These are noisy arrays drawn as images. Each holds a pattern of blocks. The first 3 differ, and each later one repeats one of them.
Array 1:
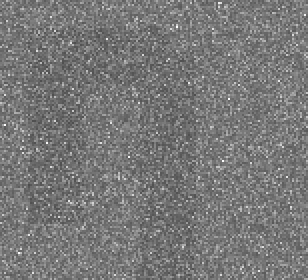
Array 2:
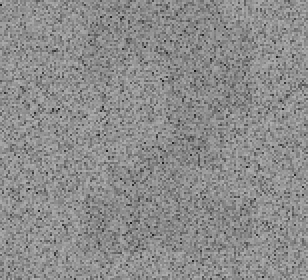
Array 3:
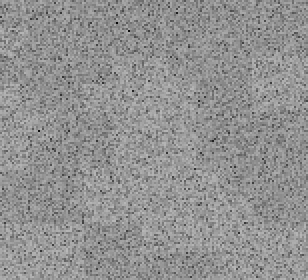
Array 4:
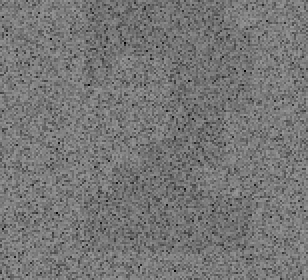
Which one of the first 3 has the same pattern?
2
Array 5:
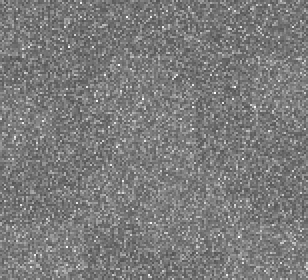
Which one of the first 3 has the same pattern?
3
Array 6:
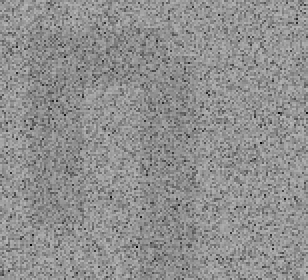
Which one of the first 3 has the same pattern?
1
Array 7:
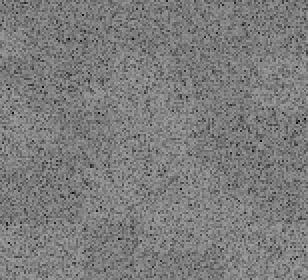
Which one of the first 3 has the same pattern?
3
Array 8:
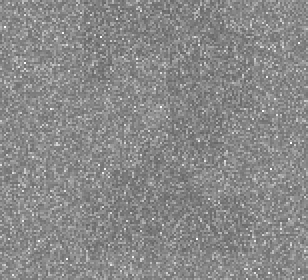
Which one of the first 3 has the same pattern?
2
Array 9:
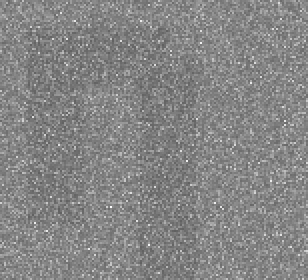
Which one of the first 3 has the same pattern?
1
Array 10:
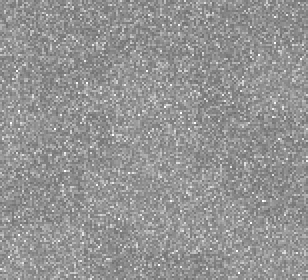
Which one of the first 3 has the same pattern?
3
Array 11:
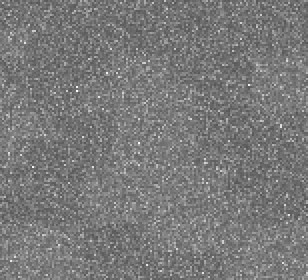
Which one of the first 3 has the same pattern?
3
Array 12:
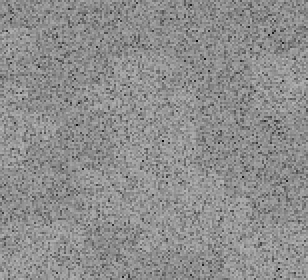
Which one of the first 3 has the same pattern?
3
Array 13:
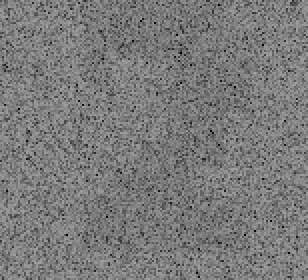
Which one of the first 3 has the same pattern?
2
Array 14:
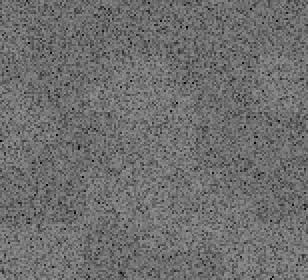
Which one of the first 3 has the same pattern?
3
